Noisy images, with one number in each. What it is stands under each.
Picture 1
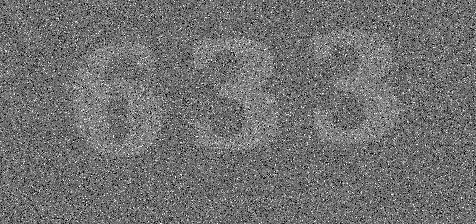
633
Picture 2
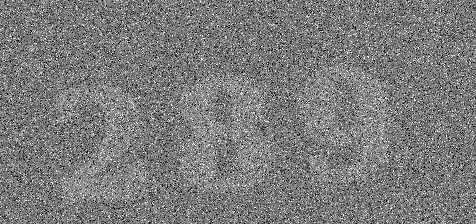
289
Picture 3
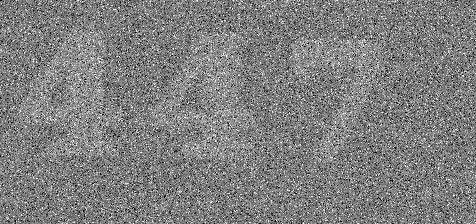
447
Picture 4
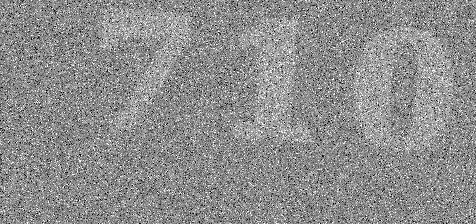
710
